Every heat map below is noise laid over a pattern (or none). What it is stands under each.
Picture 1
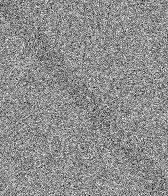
a diagonal band
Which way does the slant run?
top left to bottom right
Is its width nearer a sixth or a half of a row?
a sixth
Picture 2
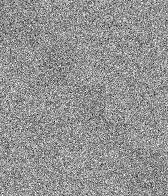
blocks along the diagonal
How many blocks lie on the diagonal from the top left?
5
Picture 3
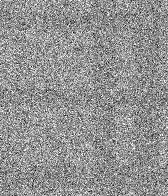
bands of rows crossing bands of columns
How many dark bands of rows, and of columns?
3 and 2
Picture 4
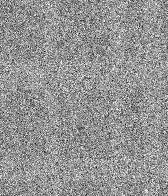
bands of rows crossing bands of columns
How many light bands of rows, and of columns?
2 and 3
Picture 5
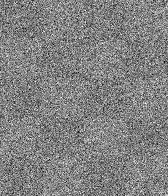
a checkerboard
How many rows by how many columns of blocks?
5 by 4
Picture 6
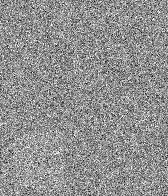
one block
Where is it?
bottom left
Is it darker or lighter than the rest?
lighter
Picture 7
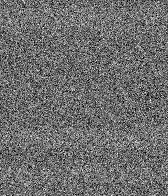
bands of rows
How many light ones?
3
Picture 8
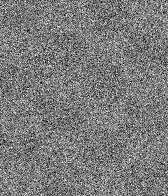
a checkerboard
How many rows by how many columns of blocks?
6 by 4
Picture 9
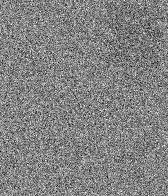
one block
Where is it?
top right
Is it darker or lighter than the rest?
darker
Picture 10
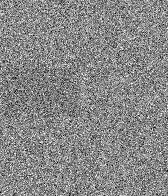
one block
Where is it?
middle left
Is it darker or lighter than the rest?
darker
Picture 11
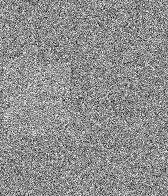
one block
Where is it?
middle left
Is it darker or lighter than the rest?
lighter
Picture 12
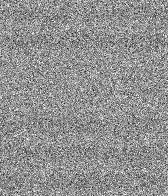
bands of rows
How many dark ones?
5
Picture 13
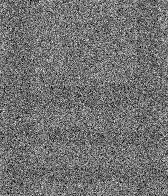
bands of rows crossing bands of columns
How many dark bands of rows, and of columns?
3 and 2
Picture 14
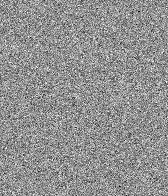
only noise
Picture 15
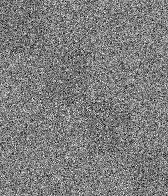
blocks along the diagonal
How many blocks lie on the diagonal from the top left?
4
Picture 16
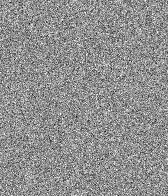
only noise
